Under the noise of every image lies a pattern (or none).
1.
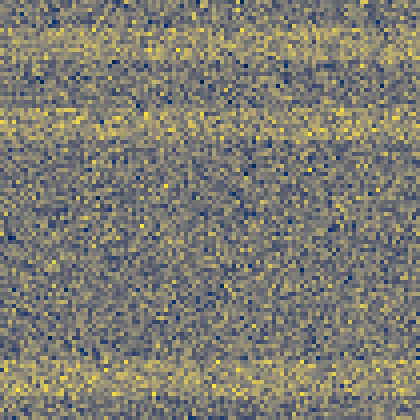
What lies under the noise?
bands of rows
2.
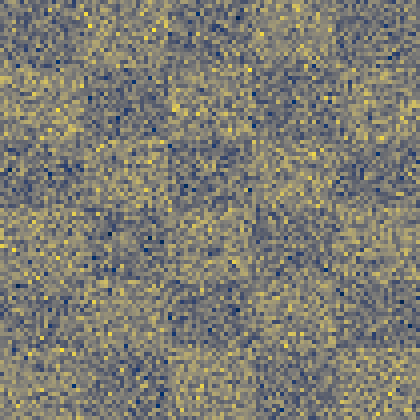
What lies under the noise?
a checkerboard
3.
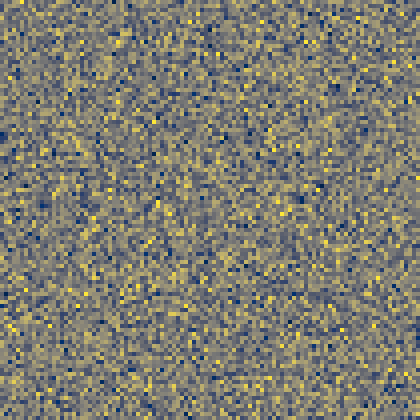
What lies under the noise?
only noise
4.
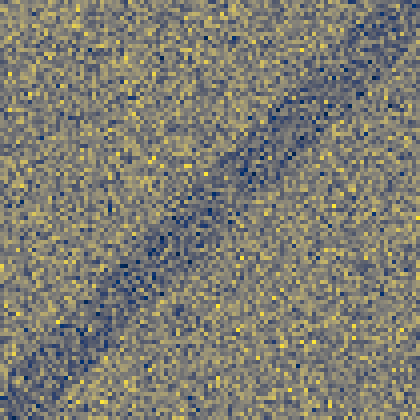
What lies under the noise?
a diagonal band
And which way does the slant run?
bottom left to top right
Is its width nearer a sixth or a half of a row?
a sixth
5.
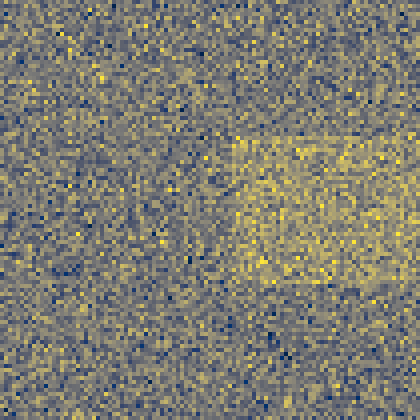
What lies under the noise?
one block
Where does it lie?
middle right
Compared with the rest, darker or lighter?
lighter
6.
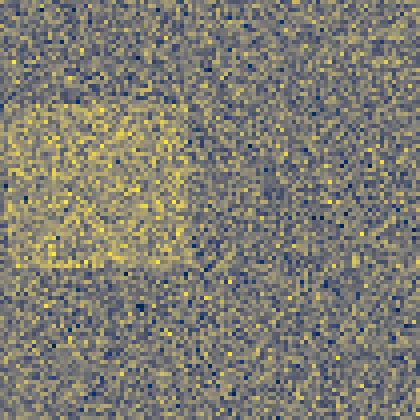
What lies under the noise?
one block
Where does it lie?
middle left
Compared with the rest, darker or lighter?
lighter
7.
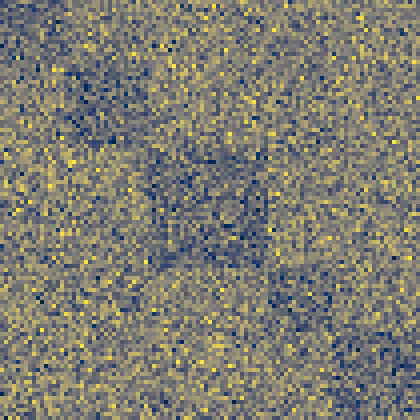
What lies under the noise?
blocks along the diagonal
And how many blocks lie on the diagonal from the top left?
5
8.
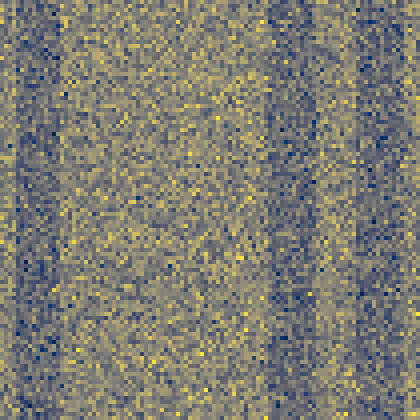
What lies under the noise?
bands of columns
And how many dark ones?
3
